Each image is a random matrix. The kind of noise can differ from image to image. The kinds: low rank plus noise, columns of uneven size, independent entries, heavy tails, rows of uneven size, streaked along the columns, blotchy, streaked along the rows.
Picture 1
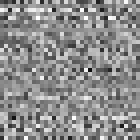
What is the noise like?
rows of uneven size
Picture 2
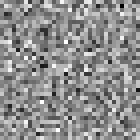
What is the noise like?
low rank plus noise
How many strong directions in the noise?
five to eight
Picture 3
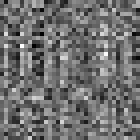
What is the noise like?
low rank plus noise
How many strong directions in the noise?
one
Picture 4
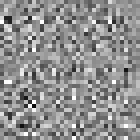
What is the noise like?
low rank plus noise
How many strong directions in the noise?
three or four
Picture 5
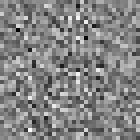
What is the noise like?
low rank plus noise
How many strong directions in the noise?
five to eight
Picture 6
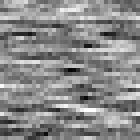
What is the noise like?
streaked along the rows
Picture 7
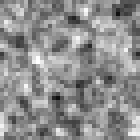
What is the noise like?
blotchy
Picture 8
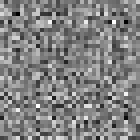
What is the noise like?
low rank plus noise
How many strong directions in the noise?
two
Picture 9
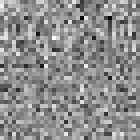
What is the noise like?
low rank plus noise
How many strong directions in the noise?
five to eight
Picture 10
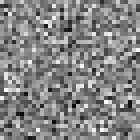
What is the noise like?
independent entries
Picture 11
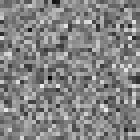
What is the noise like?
low rank plus noise
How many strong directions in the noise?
five to eight
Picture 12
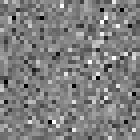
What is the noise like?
heavy tails
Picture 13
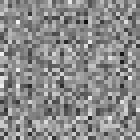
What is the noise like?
low rank plus noise
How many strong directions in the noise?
two
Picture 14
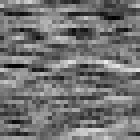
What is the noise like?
streaked along the rows
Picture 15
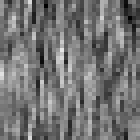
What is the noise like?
streaked along the columns
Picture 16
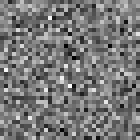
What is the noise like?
independent entries
